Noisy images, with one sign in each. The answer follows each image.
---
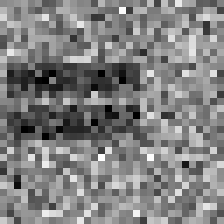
equals sign
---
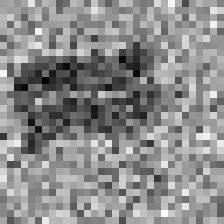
approximately sign
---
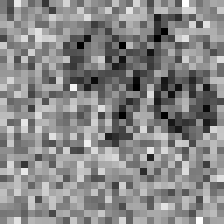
percent sign
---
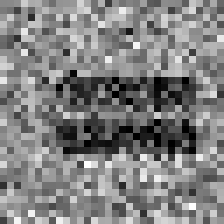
equals sign
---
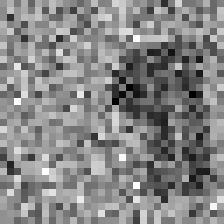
pilcrow
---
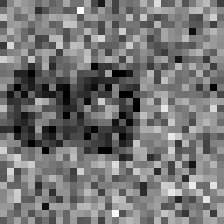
infinity sign
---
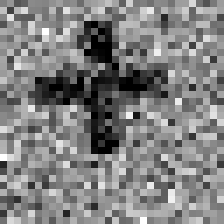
plus sign
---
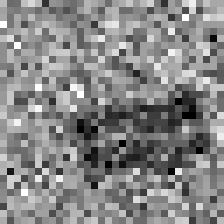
approximately sign
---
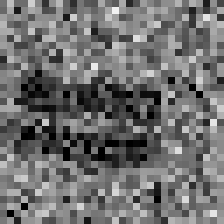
equals sign
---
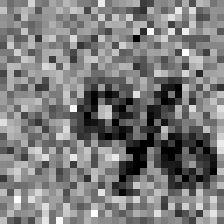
percent sign
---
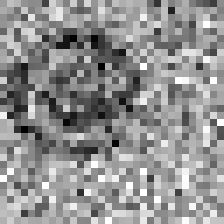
at sign
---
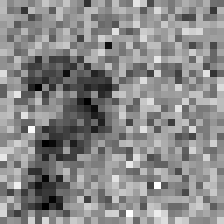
question mark
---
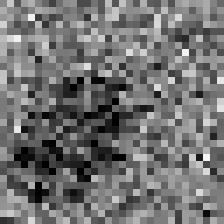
hash sign
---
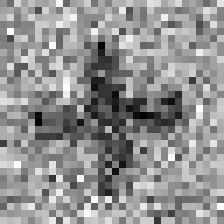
plus sign
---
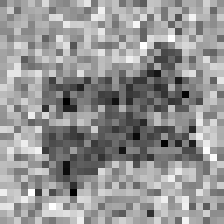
not-equal sign
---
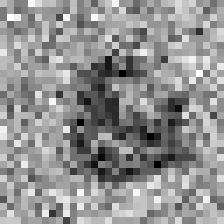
ampersand
